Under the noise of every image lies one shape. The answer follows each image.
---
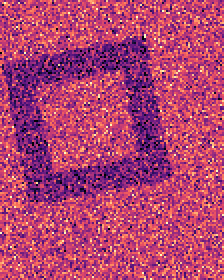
square frame
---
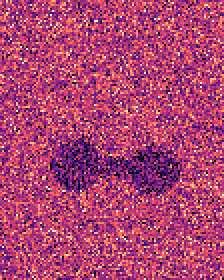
dumbbell
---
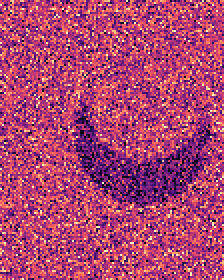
crescent
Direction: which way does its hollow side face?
up
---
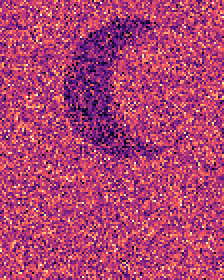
crescent
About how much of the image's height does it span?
half
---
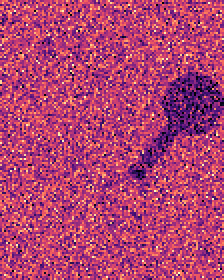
lollipop
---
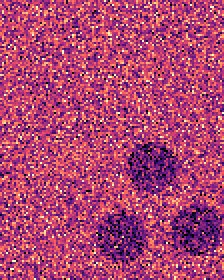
three dots
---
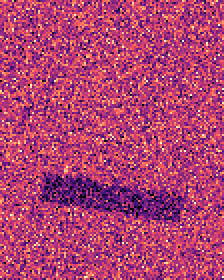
bar
